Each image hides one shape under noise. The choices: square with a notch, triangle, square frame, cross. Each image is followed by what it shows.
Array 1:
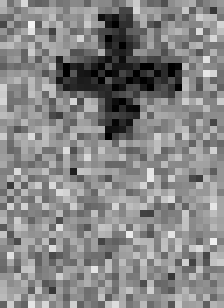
cross
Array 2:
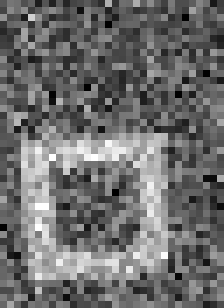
square frame
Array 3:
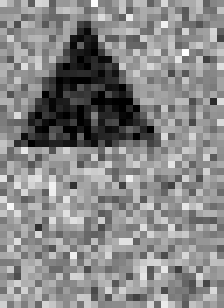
triangle
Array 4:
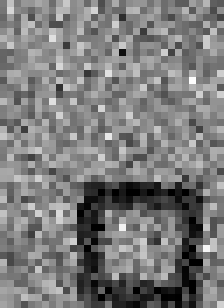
square frame
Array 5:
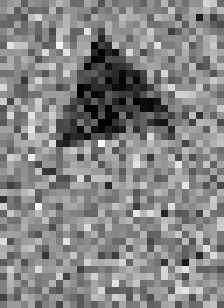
triangle
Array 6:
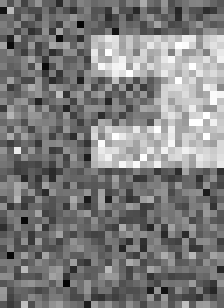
square with a notch
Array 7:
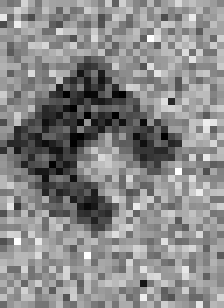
square with a notch
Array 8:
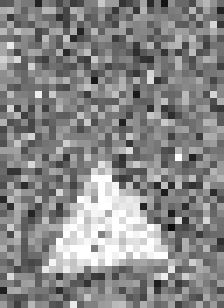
triangle
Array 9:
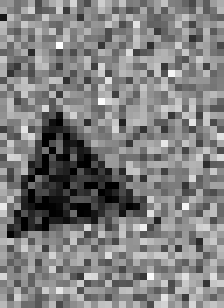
triangle
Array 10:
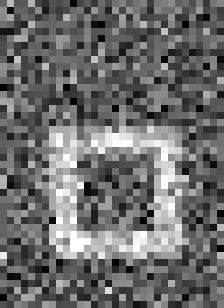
square frame
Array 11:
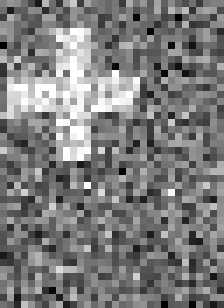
cross
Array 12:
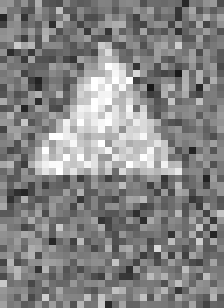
triangle
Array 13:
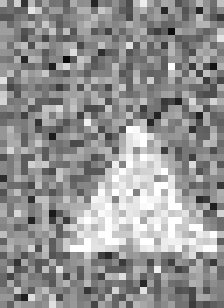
triangle
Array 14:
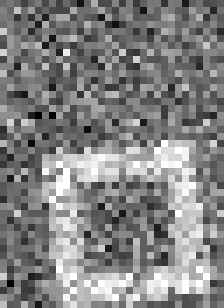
square frame
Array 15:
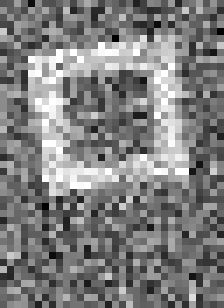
square frame
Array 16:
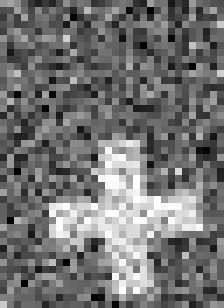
cross
